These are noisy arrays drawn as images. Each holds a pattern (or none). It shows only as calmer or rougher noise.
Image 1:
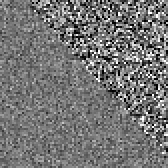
a sharp edge
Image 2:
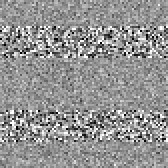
horizontal stripes
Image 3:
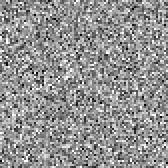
only noise
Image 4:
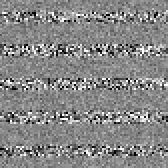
horizontal stripes
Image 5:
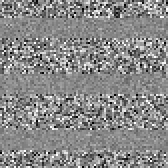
horizontal stripes
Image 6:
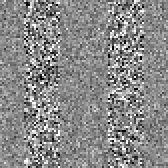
vertical stripes
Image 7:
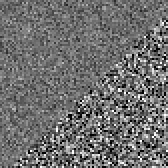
a sharp edge
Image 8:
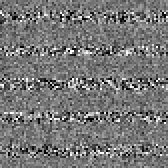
horizontal stripes
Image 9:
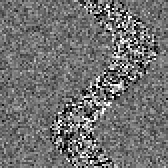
a wavy band
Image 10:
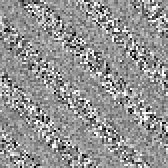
diagonal stripes
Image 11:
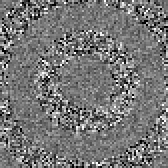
rings round one point
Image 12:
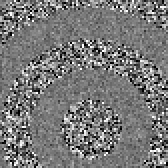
rings round one point
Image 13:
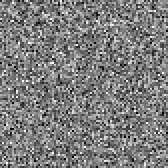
only noise
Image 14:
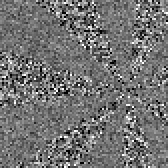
spokes from one point
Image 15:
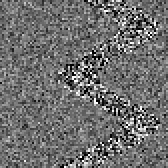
a wavy band
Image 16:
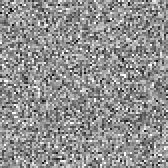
only noise
